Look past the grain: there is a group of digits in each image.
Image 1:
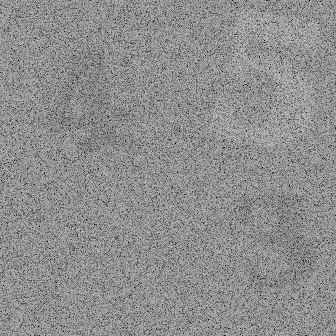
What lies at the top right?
5
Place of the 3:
bottom right
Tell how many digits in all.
3
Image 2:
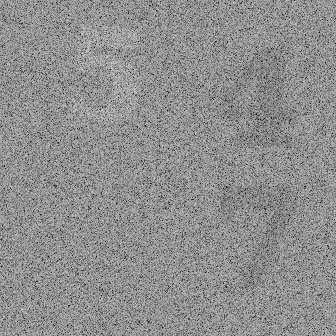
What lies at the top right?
4
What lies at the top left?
5
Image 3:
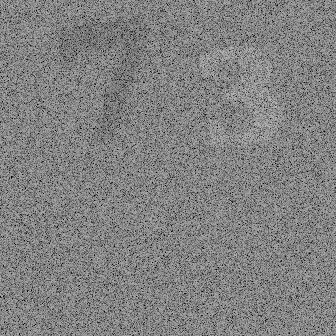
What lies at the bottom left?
nothing
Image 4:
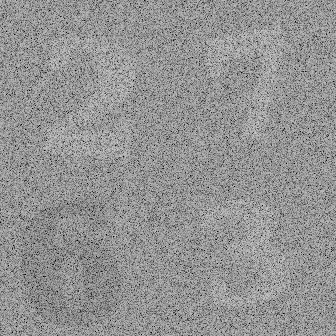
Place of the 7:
top right
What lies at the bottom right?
3
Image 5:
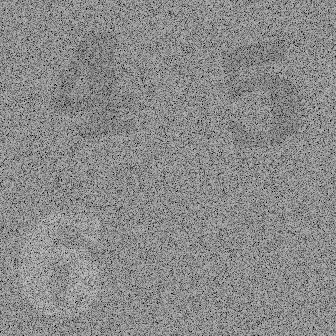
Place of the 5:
top right
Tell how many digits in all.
3
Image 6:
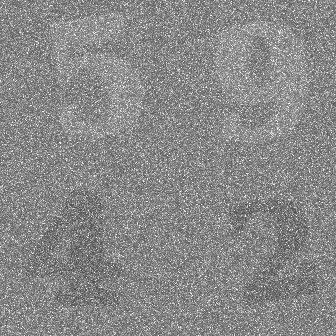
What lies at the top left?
5
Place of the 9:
top right
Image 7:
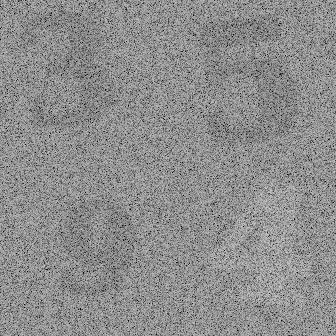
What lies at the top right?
5
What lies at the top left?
3
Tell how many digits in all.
4
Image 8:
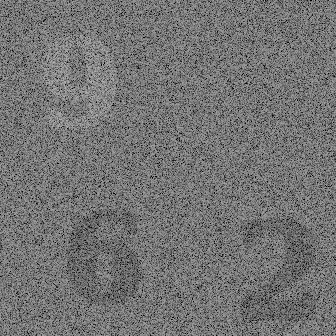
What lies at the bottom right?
2
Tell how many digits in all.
3
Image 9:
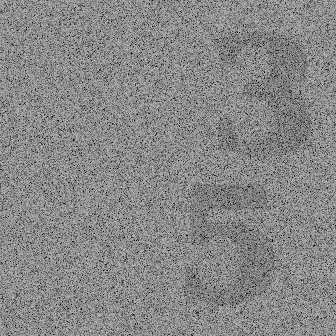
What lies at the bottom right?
5
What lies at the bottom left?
nothing
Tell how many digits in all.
2
